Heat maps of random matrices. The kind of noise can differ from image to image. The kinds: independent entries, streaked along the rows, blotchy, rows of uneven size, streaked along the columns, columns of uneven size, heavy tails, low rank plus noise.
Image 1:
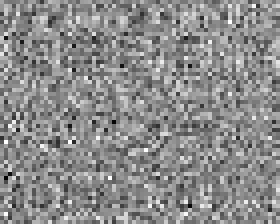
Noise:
low rank plus noise
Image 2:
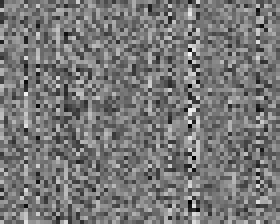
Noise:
columns of uneven size
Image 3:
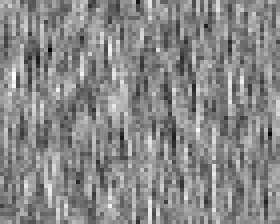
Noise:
streaked along the columns
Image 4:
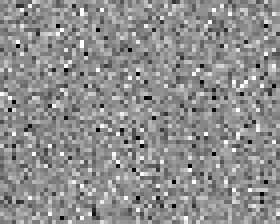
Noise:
heavy tails
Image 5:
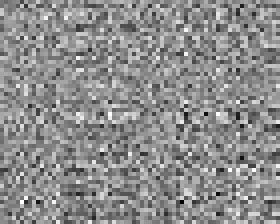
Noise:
low rank plus noise
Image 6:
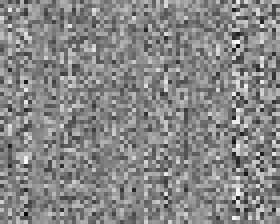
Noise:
columns of uneven size
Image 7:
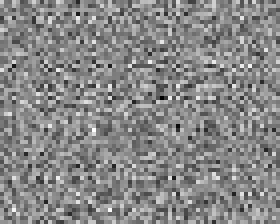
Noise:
low rank plus noise
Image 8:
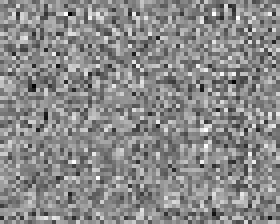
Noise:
low rank plus noise
